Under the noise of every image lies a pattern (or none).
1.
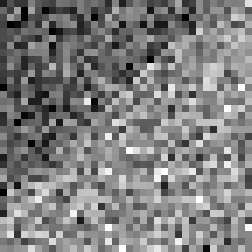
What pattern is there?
a sharp edge
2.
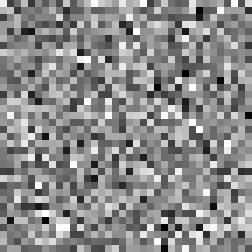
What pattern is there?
only noise
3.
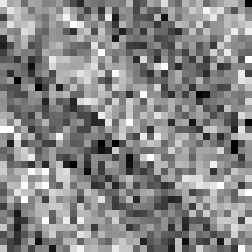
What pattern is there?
diagonal stripes
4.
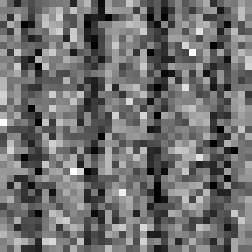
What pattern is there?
vertical stripes
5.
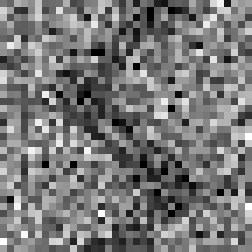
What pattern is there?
a wavy band
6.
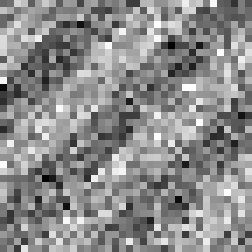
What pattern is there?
diagonal stripes
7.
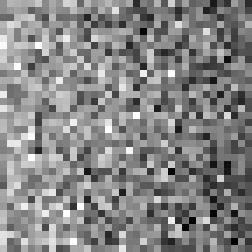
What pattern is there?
a smooth slope
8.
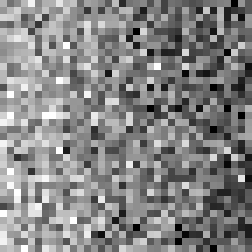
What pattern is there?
a smooth slope
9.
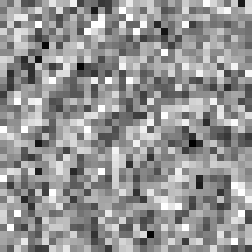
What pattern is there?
rings round one point
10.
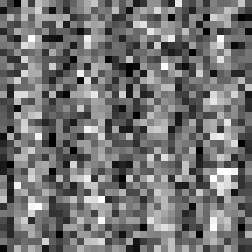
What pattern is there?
vertical stripes
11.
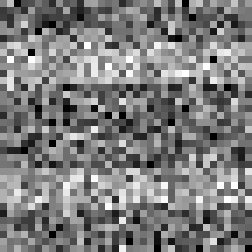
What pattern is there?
horizontal stripes
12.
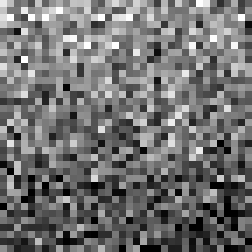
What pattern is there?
a smooth slope
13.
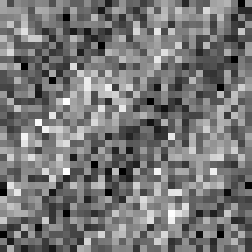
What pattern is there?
diagonal stripes
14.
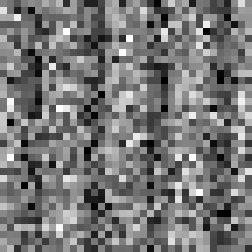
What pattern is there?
vertical stripes
